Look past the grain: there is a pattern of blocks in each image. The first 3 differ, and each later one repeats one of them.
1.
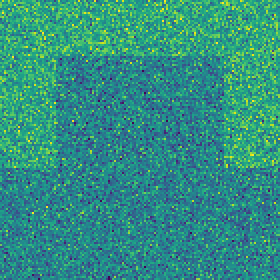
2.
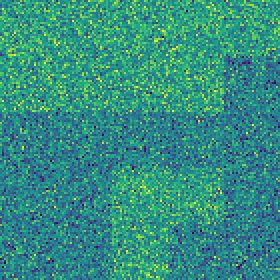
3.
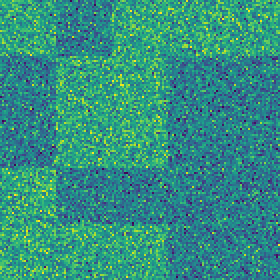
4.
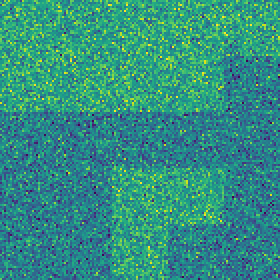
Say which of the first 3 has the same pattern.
2
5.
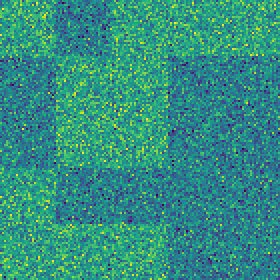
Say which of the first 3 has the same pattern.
3
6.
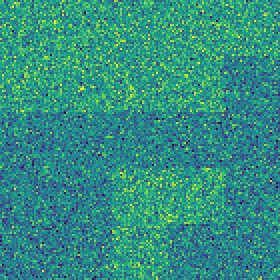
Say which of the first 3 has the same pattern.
2
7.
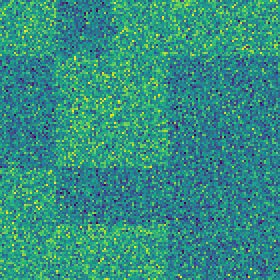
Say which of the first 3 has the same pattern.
3
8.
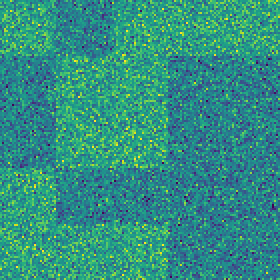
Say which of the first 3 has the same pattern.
3
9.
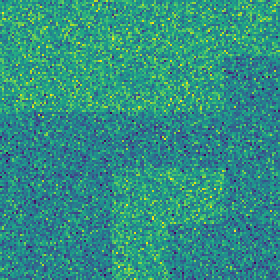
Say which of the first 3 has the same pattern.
2
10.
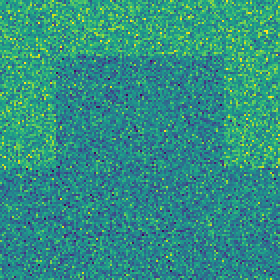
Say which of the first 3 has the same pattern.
1
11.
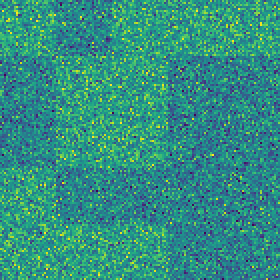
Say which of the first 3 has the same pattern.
3
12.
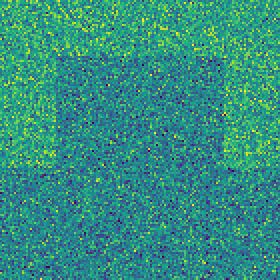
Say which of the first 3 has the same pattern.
1
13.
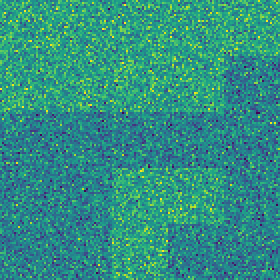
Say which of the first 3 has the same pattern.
2
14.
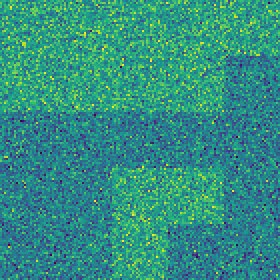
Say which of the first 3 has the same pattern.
2
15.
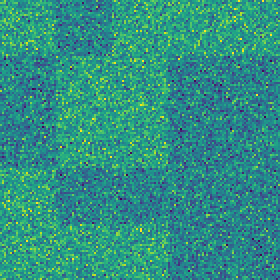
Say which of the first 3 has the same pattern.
3
